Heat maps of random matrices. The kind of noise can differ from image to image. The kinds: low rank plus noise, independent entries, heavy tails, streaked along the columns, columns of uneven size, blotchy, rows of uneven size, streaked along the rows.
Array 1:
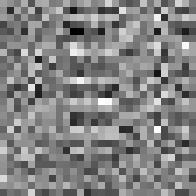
low rank plus noise
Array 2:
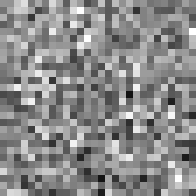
low rank plus noise
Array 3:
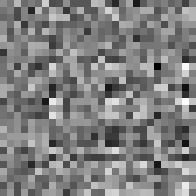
low rank plus noise
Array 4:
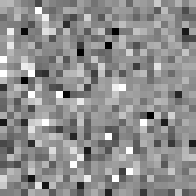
heavy tails
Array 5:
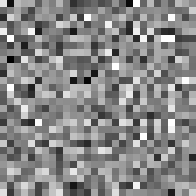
low rank plus noise
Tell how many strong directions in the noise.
one
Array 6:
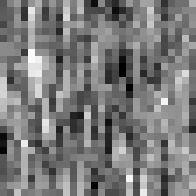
streaked along the columns
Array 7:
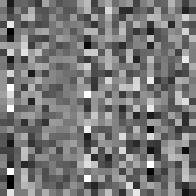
columns of uneven size
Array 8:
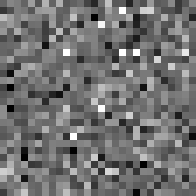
heavy tails
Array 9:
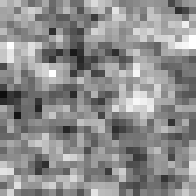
blotchy
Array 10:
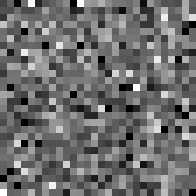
heavy tails
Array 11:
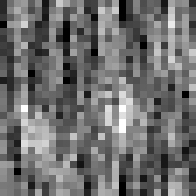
streaked along the columns
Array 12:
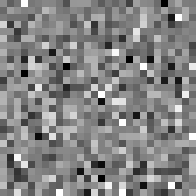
heavy tails
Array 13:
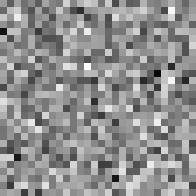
independent entries
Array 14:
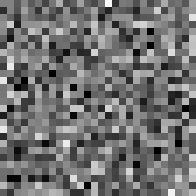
independent entries
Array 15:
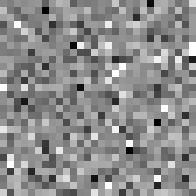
heavy tails
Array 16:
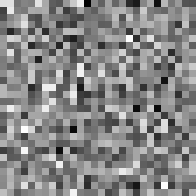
low rank plus noise
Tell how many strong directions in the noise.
three or four
